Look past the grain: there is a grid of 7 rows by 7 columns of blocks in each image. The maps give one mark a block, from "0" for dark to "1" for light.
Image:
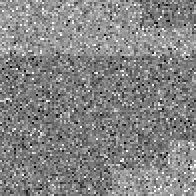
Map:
1 1 1 1 1 0 0
1 1 1 1 1 1 1
0 0 0 0 0 0 0
0 0 0 0 0 0 0
0 0 0 0 0 0 0
0 0 0 0 0 0 1
0 0 0 0 1 1 1
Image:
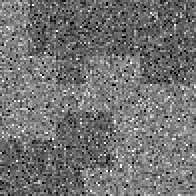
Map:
1 0 0 0 0 0 0
1 0 0 0 0 0 0
1 1 0 1 1 0 0
1 1 1 1 1 1 1
1 1 0 0 1 1 1
0 0 0 0 1 1 1
0 0 0 1 1 1 1
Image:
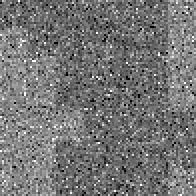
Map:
0 0 0 0 0 0 1
1 0 0 0 0 0 1
1 1 0 0 0 0 1
1 1 0 0 0 0 1
1 1 1 0 0 0 0
1 1 0 0 0 0 0
1 1 0 0 0 0 1
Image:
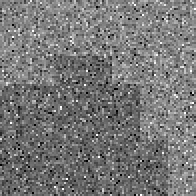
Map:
1 1 1 1 1 1 1
1 1 1 1 1 1 1
1 1 0 0 1 1 1
0 0 0 0 0 1 1
0 0 0 0 0 1 1
0 0 0 0 0 0 1
0 0 0 0 0 0 1
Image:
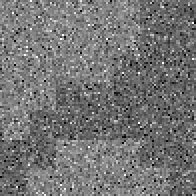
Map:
1 1 1 1 1 0 0
1 1 1 1 1 0 0
1 1 1 1 0 0 0
1 1 0 0 0 0 0
1 0 0 0 0 0 0
0 0 1 1 1 0 0
0 1 1 1 1 1 0
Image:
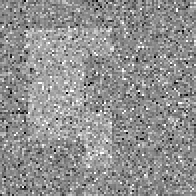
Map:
0 0 0 0 0 0 0
0 1 1 1 0 0 0
0 1 1 0 0 0 0
0 1 1 0 0 0 0
0 1 1 1 0 0 0
0 0 0 1 0 0 0
0 0 0 0 0 0 0
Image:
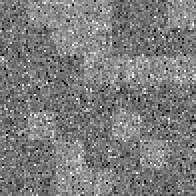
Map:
0 1 1 1 0 0 1
0 0 1 1 0 0 0
0 0 0 1 1 1 1
0 0 0 0 0 0 0
0 1 0 0 1 0 0
0 0 1 0 0 1 0
0 0 1 1 0 0 0
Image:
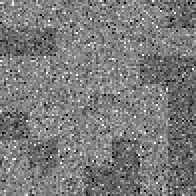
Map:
1 1 1 1 1 1 0
0 0 1 1 1 1 1
1 1 1 1 1 0 0
1 1 1 1 1 1 0
0 1 1 1 1 1 0
1 0 1 1 0 1 0
1 1 1 0 0 1 0
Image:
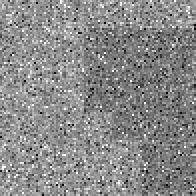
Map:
1 1 1 1 1 1 1
1 1 1 0 0 0 0
1 1 1 0 0 0 0
1 1 1 0 0 0 0
1 1 1 1 0 0 0
1 1 1 1 1 0 0
1 1 1 1 1 0 0
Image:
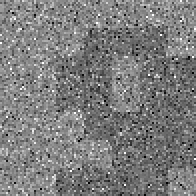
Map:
1 1 1 1 1 1 1
1 1 1 0 0 0 1
1 1 0 0 1 0 0
1 1 0 0 1 0 0
1 1 1 0 0 0 0
1 1 1 1 0 0 0
1 1 0 0 0 0 1
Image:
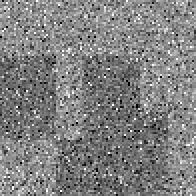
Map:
1 1 1 1 1 1 1
1 1 1 1 1 1 1
0 0 1 0 0 1 1
0 0 1 0 0 1 1
0 0 1 0 0 0 1
1 1 0 0 0 0 1
1 1 0 0 0 0 1
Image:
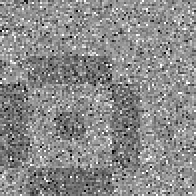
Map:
1 1 1 1 1 1 1
1 1 1 1 1 1 1
1 0 0 0 1 1 1
0 1 1 1 0 1 1
0 1 0 1 0 1 1
0 1 1 1 0 1 1
1 0 0 0 1 1 1
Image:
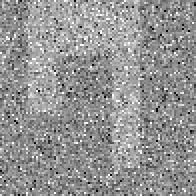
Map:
0 1 1 1 1 0 0
0 1 1 1 1 0 0
0 1 0 0 1 0 0
0 1 0 0 1 0 0
0 0 0 0 1 0 0
0 0 0 0 1 0 0
0 0 0 0 0 0 0
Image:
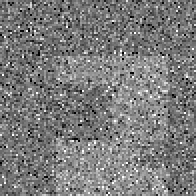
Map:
0 0 0 0 0 0 0
0 0 0 0 0 0 0
0 0 1 1 1 1 0
0 0 0 0 1 1 0
0 0 0 0 1 1 0
0 0 1 1 1 0 0
0 0 1 1 1 1 0
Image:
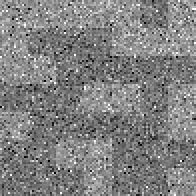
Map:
1 1 1 1 1 0 1
1 0 0 0 1 1 1
1 1 0 0 0 0 0
0 0 0 1 1 0 1
1 0 0 0 0 0 1
0 0 1 1 0 0 0
0 0 0 1 0 0 1
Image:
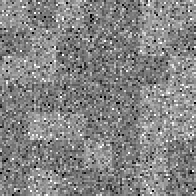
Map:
1 0 1 0 0 1 1
0 1 0 0 0 1 0
1 1 0 0 0 0 1
0 0 0 0 0 1 1
0 1 1 0 0 1 1
0 0 0 1 0 1 0
0 1 0 0 0 1 0
